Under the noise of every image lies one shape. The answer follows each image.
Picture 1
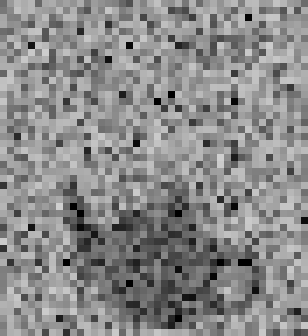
teapot
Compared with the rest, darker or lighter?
darker
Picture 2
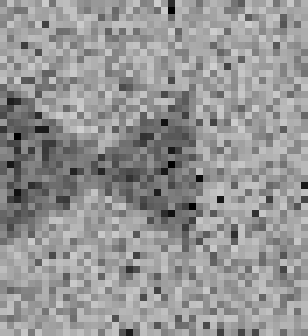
bow tie
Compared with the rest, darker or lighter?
darker
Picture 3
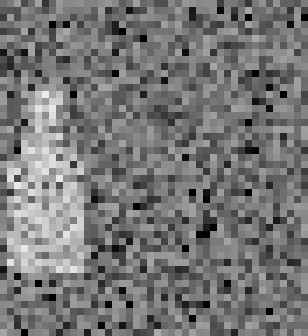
bottle
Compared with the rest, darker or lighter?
lighter
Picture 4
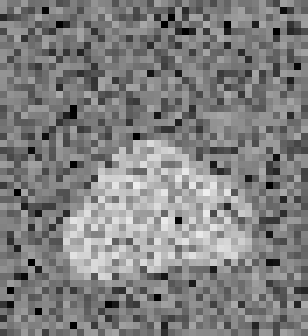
cloud
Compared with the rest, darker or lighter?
lighter
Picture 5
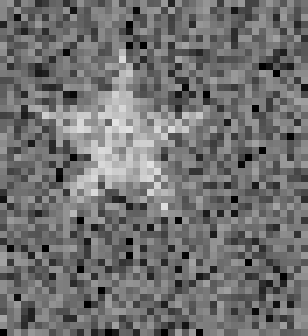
star
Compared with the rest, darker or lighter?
lighter
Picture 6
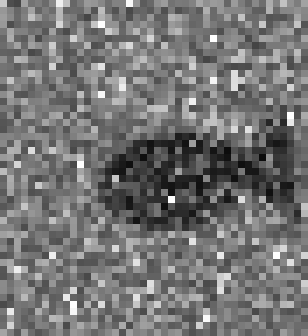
fish
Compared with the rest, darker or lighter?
darker
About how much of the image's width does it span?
two thirds
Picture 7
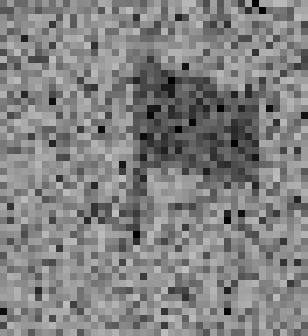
flag
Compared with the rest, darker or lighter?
darker
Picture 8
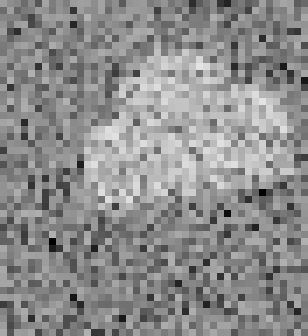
cloud
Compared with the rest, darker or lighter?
lighter
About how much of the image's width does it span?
two thirds
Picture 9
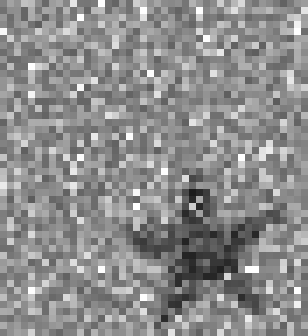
star
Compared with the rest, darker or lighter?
darker
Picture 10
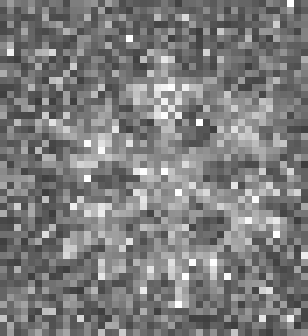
snowflake
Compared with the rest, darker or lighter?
lighter
